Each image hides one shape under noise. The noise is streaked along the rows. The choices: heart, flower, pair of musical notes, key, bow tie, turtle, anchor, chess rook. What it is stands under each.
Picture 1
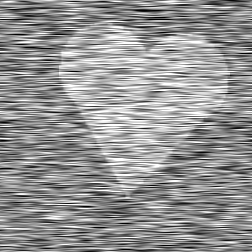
heart
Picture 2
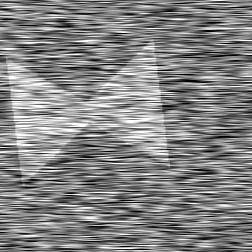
bow tie
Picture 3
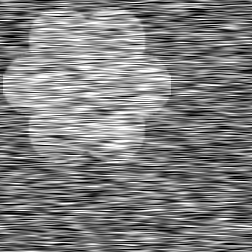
flower
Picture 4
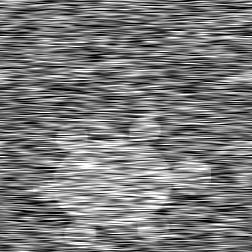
turtle
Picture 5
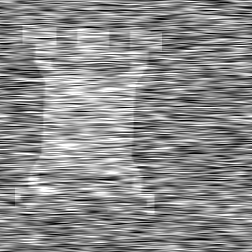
chess rook
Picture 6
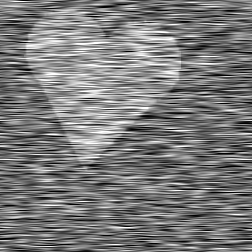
heart
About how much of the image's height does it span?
two thirds
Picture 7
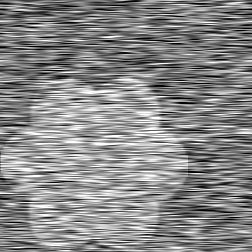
flower
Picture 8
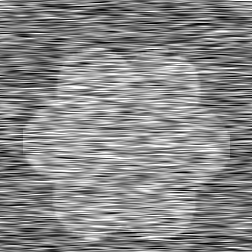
flower
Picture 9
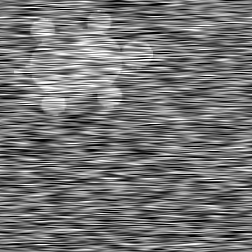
turtle
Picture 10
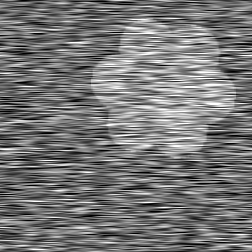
flower
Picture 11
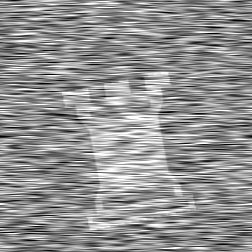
chess rook
